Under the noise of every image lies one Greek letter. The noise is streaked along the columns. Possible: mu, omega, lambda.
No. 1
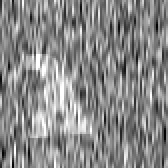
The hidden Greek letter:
lambda
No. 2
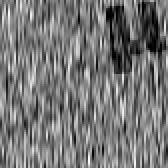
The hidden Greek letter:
mu
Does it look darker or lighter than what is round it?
darker
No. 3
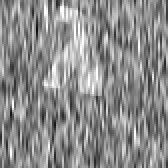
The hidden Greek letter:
lambda
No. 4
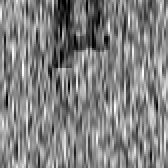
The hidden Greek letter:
mu
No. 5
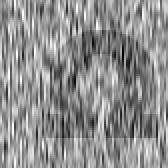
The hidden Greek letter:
omega
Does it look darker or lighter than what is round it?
darker
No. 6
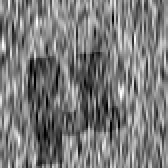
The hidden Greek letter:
mu
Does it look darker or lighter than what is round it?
darker
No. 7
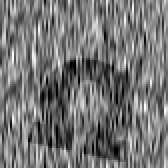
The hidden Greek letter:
omega
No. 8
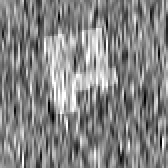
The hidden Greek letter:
mu
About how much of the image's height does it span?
half
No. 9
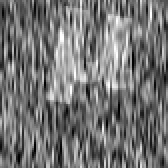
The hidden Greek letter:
mu
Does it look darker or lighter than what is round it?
lighter
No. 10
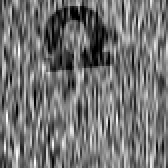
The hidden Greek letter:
omega
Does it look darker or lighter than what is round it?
darker
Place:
top middle
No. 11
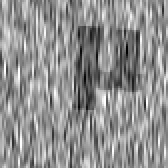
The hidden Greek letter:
mu
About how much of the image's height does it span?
half
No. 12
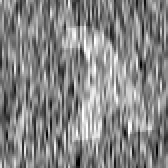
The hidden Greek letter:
lambda
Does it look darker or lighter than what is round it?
lighter
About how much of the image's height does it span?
two thirds
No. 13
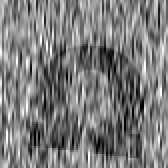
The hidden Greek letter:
omega
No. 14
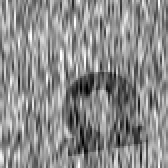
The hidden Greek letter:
omega
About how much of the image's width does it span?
half
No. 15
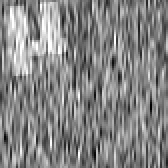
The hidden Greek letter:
mu
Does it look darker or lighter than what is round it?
lighter
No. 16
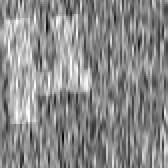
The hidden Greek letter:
mu
